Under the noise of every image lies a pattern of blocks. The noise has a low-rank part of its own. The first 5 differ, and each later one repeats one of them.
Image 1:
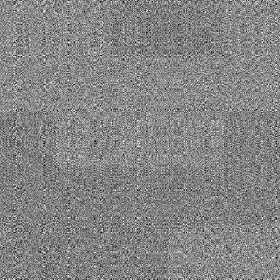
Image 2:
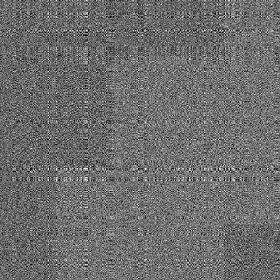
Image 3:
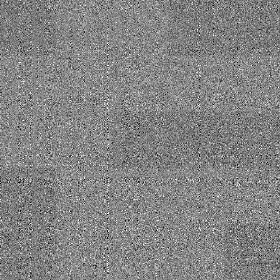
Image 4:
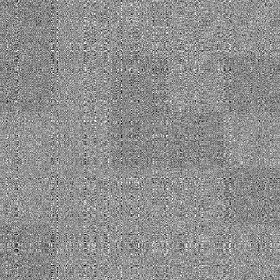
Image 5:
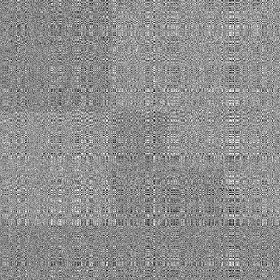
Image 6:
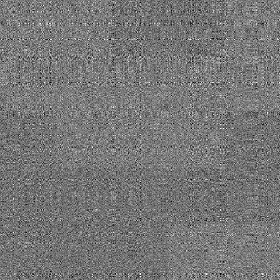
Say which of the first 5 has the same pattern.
1
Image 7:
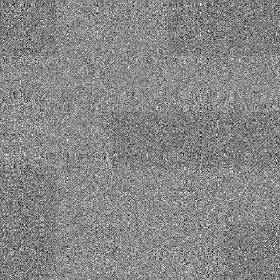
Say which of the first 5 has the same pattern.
3
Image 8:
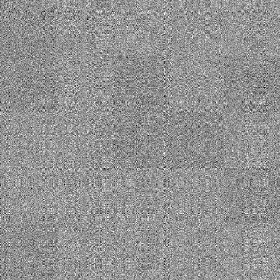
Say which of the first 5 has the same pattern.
4
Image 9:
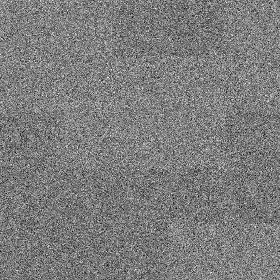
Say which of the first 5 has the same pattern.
1
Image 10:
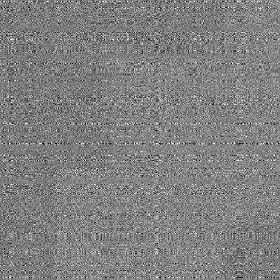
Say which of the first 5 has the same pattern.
2
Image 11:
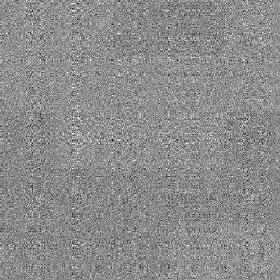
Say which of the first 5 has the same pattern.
1
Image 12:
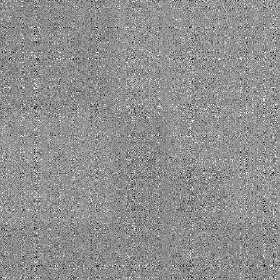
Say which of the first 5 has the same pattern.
5
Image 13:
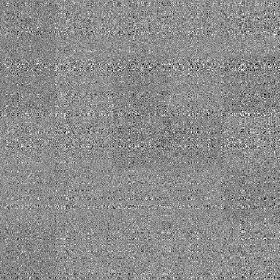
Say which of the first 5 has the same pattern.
4
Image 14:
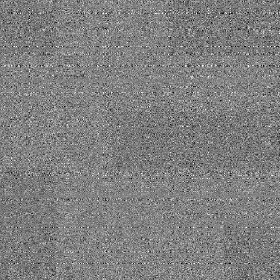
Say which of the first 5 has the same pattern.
3
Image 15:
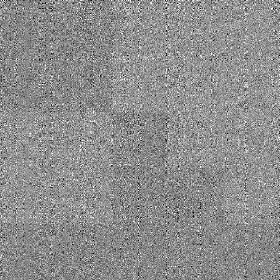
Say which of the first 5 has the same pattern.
5
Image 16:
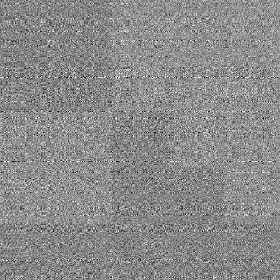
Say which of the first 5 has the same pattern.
5
